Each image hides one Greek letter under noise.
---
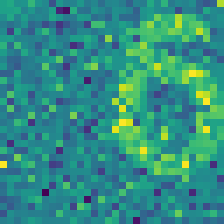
delta
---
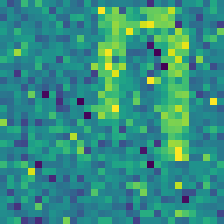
eta
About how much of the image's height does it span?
two thirds
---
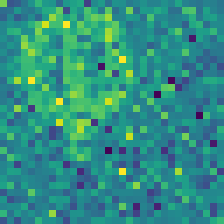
phi
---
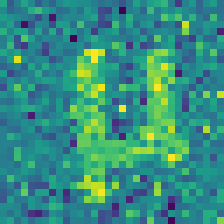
mu
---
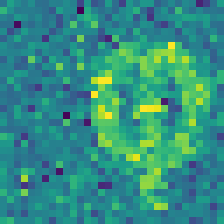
phi
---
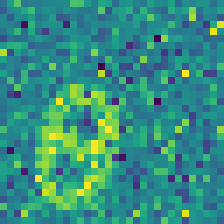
theta
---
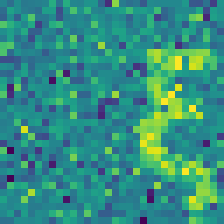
xi
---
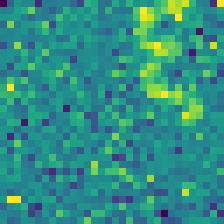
xi
